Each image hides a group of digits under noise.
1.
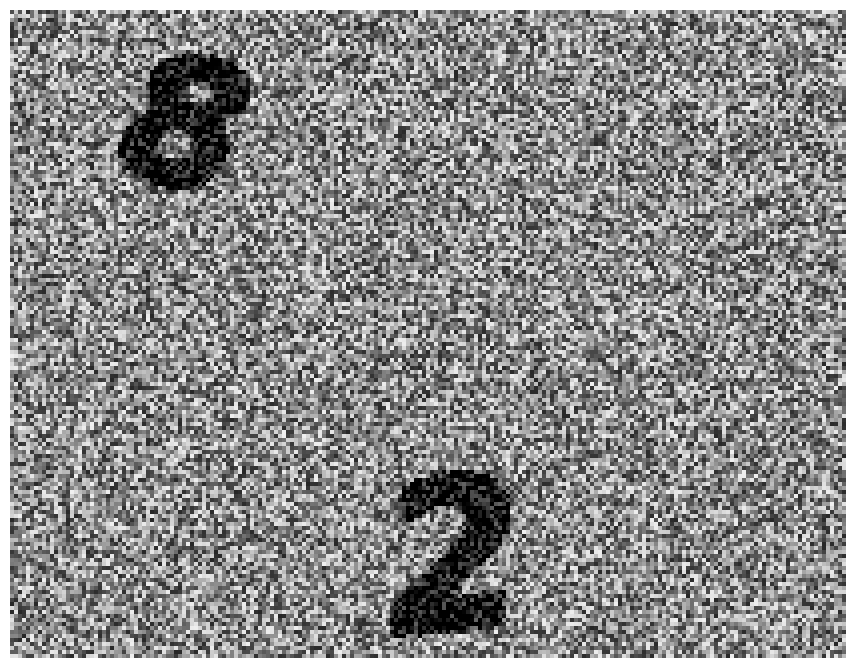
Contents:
top left: 8; bottom middle: 2
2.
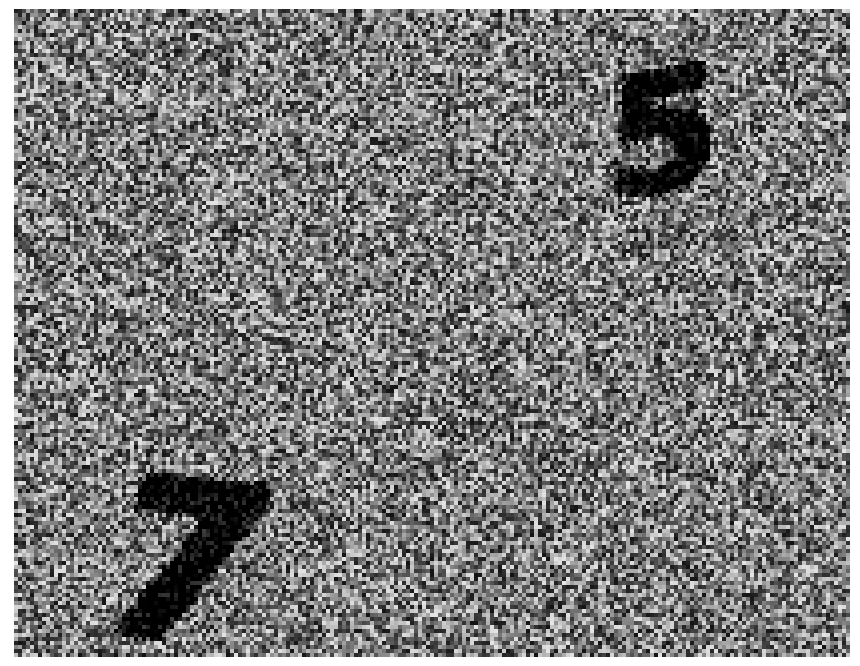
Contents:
top right: 5; bottom left: 7
